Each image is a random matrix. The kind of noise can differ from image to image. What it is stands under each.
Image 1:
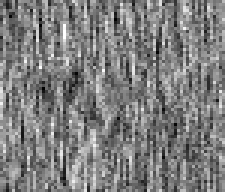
streaked along the columns
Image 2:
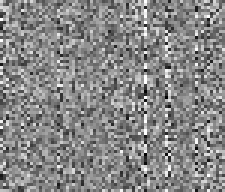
columns of uneven size
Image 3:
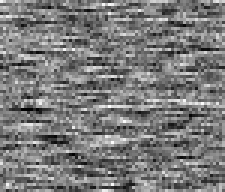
streaked along the rows
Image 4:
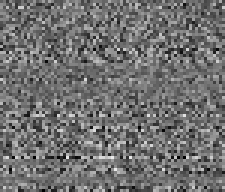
rows of uneven size
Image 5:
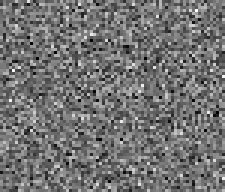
independent entries
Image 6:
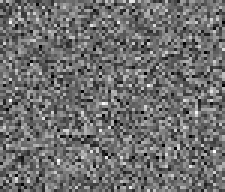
independent entries
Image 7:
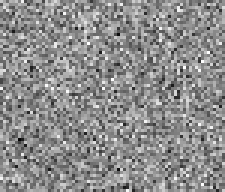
independent entries
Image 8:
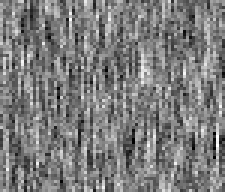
streaked along the columns
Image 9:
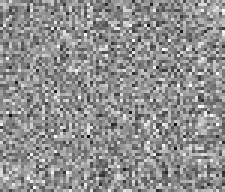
low rank plus noise
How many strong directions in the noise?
three or four
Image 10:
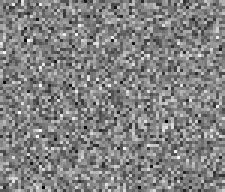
independent entries
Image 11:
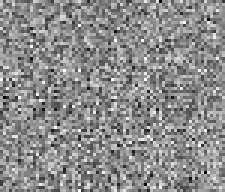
low rank plus noise
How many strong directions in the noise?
three or four
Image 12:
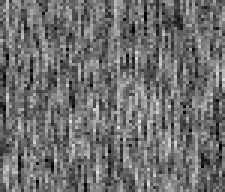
streaked along the columns
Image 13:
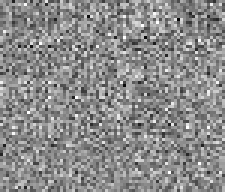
low rank plus noise
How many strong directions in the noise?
two
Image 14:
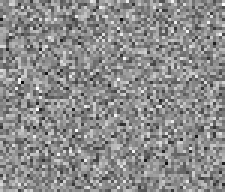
independent entries
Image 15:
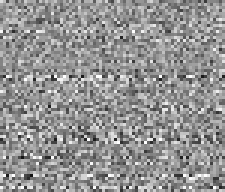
rows of uneven size
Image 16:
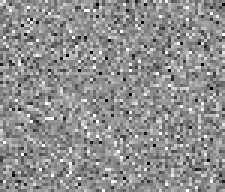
heavy tails
